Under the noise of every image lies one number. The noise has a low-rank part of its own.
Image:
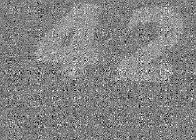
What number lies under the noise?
42
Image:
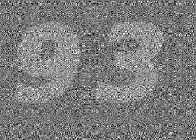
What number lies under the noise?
93
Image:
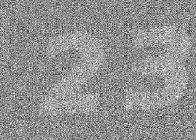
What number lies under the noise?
23
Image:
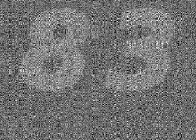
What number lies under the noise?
83
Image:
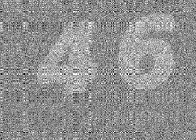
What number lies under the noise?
46
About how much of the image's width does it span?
two thirds
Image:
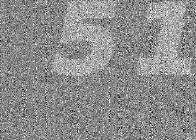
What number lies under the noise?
51
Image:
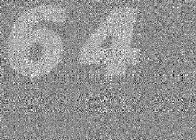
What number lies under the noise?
64
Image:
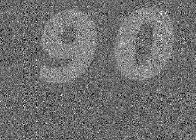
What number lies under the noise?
90
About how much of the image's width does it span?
two thirds
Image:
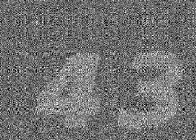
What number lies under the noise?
43
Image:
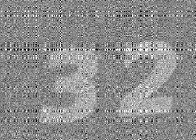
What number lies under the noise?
32
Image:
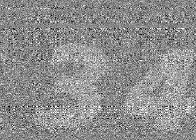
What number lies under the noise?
34
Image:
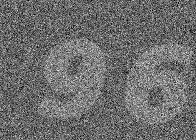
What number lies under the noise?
96
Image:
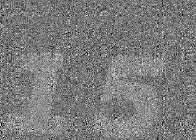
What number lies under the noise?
15
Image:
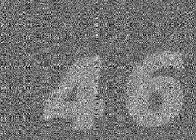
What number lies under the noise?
46
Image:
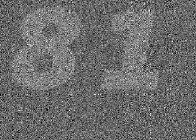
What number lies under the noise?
81
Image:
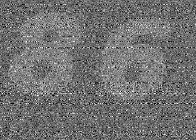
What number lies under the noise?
86
